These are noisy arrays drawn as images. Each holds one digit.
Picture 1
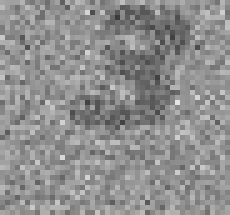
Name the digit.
3
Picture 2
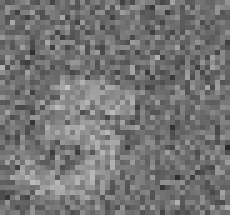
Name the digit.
5
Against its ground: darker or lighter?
lighter
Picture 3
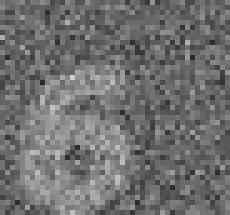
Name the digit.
6
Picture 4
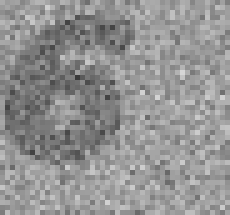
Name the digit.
6
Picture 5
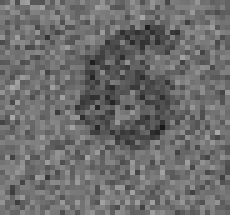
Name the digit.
6
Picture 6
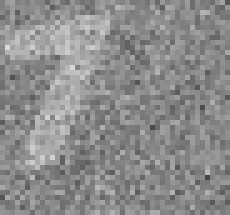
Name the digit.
7
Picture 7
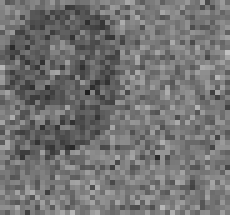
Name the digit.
9
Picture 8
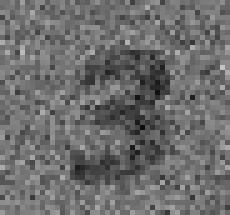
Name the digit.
3
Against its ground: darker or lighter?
darker
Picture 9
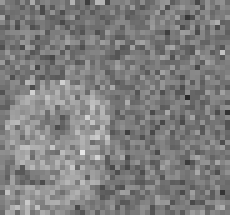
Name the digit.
9
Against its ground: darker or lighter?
lighter
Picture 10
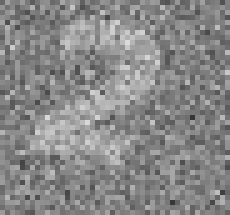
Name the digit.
2
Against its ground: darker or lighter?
lighter
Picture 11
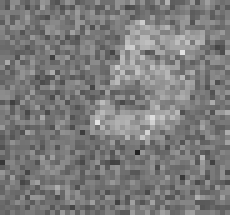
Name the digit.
5
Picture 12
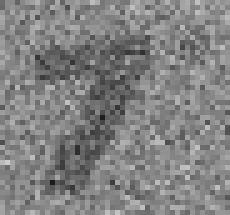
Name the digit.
7
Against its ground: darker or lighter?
darker
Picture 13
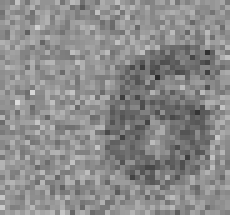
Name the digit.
6
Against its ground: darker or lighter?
darker
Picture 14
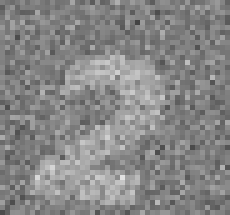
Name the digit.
2
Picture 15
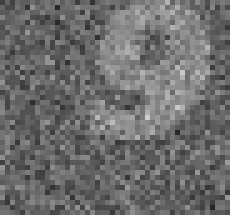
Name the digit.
9
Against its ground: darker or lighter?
lighter
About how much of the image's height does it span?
two thirds
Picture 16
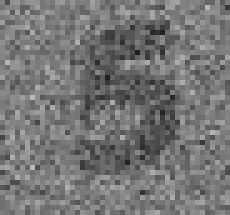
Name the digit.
5
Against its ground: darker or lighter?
darker
